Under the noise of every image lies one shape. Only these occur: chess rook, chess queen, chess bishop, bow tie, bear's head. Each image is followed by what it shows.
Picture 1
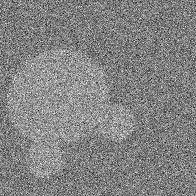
bear's head
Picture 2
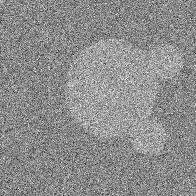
bear's head
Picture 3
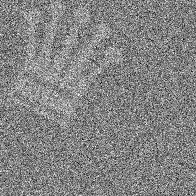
chess queen
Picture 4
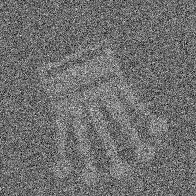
chess queen
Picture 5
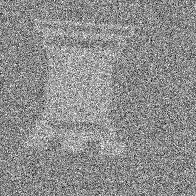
chess rook
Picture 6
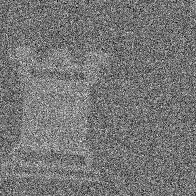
chess rook
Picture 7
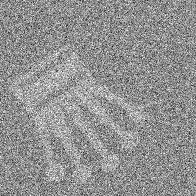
chess queen
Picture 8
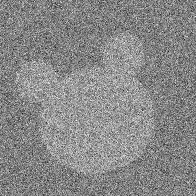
bear's head
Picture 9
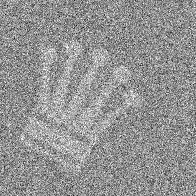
chess queen
